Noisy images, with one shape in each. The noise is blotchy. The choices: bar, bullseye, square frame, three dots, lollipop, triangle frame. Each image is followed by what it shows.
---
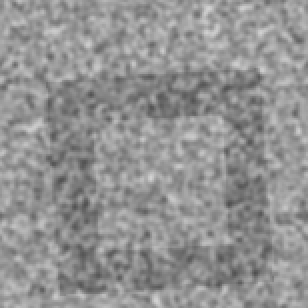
square frame
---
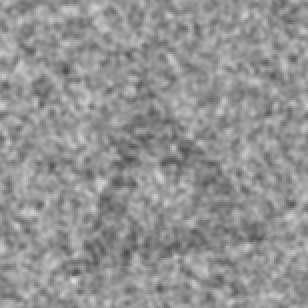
triangle frame
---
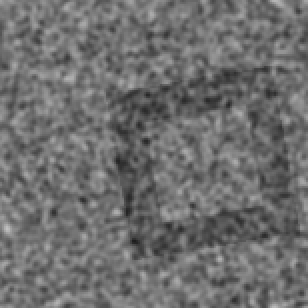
square frame
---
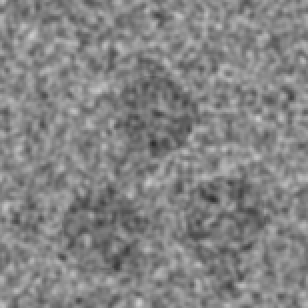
three dots
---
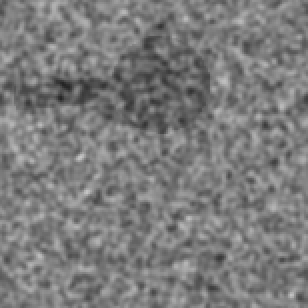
lollipop
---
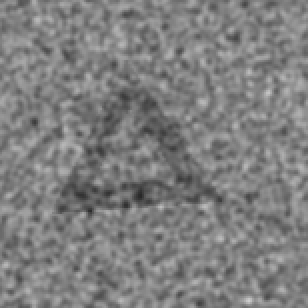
triangle frame
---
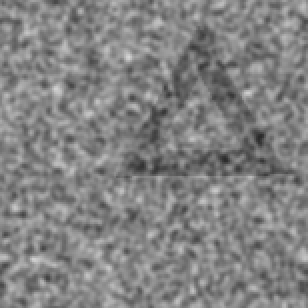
triangle frame
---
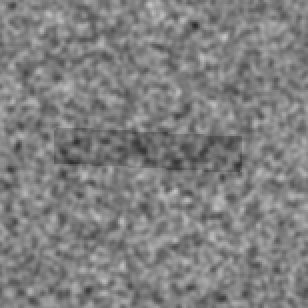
bar
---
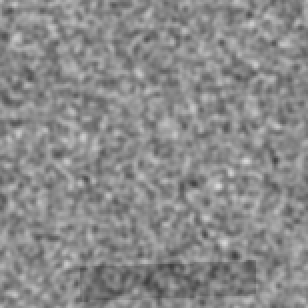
bar
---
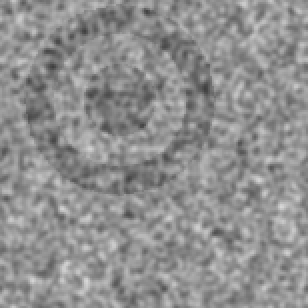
bullseye
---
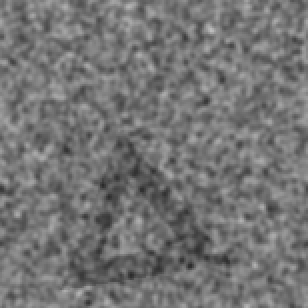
triangle frame
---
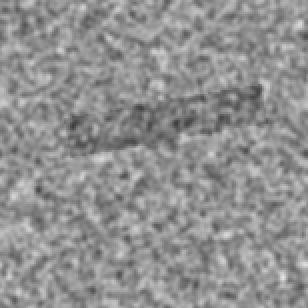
bar
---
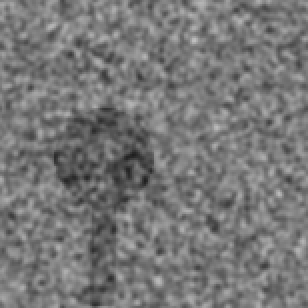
lollipop
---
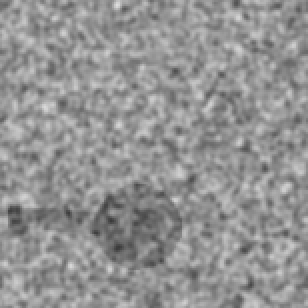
lollipop
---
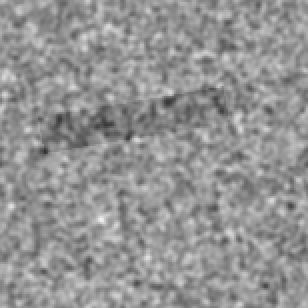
bar
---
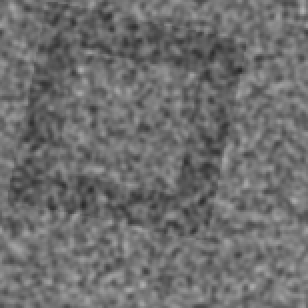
square frame
